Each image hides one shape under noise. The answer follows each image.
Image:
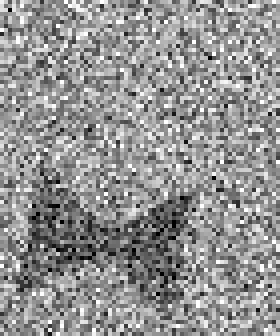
bow tie
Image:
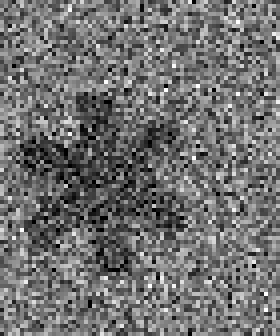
asterisk
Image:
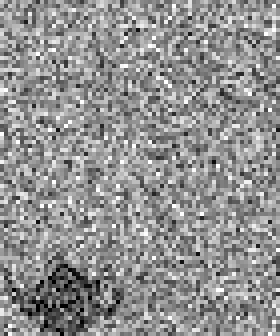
teapot
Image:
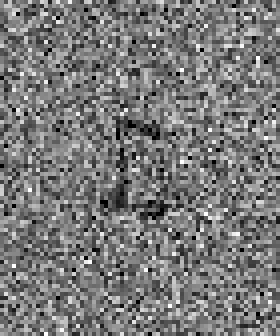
pair of musical notes
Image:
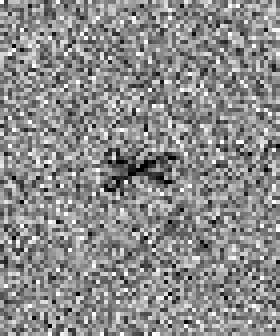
pair of scissors
